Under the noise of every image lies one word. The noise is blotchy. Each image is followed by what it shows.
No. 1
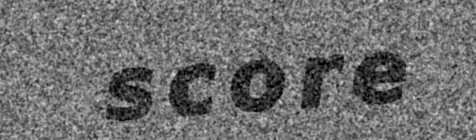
score
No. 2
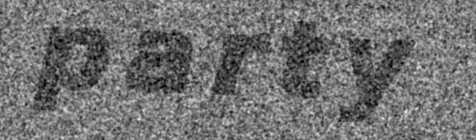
party
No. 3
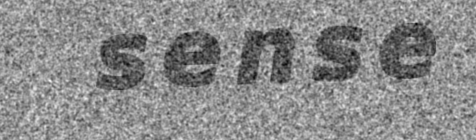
sense
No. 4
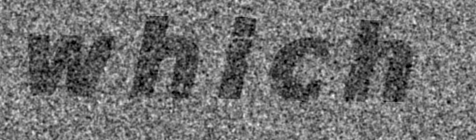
which
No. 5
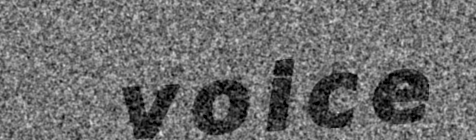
voice
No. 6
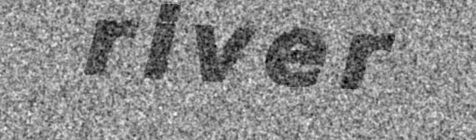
river
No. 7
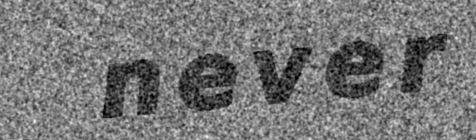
never
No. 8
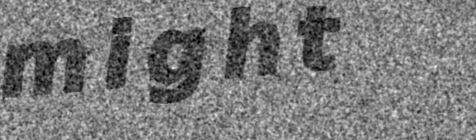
might
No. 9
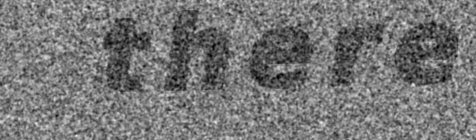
there
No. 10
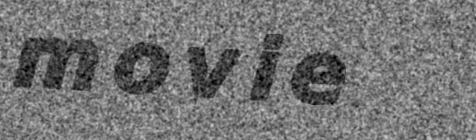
movie
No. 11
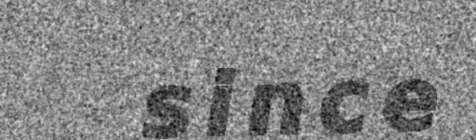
since
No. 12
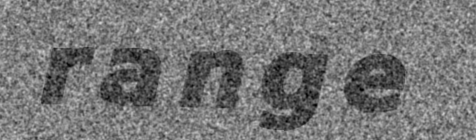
range
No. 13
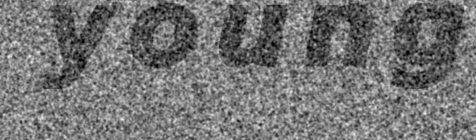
young
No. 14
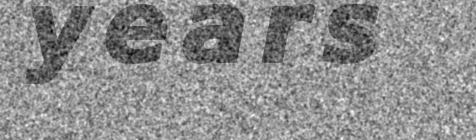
years
